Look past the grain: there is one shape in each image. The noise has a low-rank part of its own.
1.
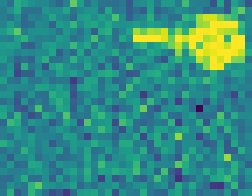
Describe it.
light lollipop, top right
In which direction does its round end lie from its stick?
right
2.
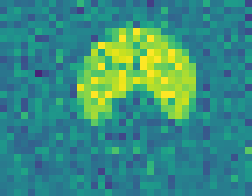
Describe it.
light disc with a wedge cut out
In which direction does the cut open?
down
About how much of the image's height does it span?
half
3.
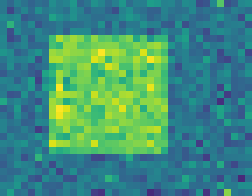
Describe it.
light square
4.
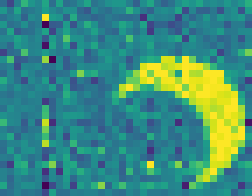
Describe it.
light crescent
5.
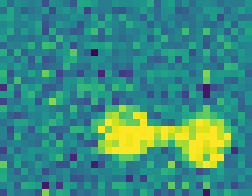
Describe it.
light dumbbell
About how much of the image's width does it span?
half
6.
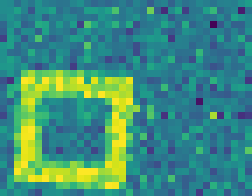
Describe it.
light square frame
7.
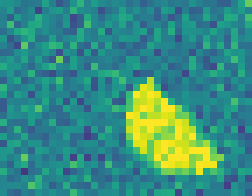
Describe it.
light half disc
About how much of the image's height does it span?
half
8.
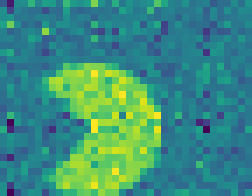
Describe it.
light disc with a wedge cut out
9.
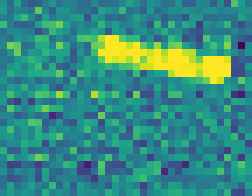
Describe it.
light bar
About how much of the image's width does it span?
half
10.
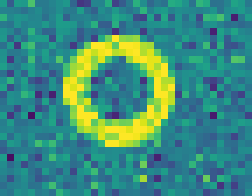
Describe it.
light ring
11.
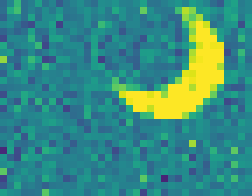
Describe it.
light crescent
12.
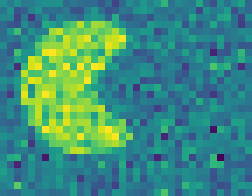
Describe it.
light disc with a wedge cut out
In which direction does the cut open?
right
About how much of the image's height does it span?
two thirds
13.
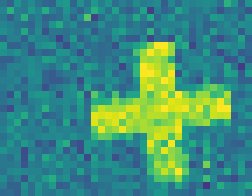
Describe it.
light cross
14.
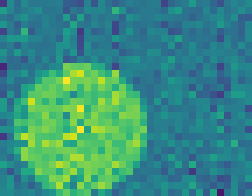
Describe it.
light disc
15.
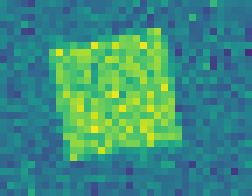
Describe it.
light square
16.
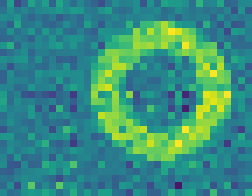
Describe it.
light ring
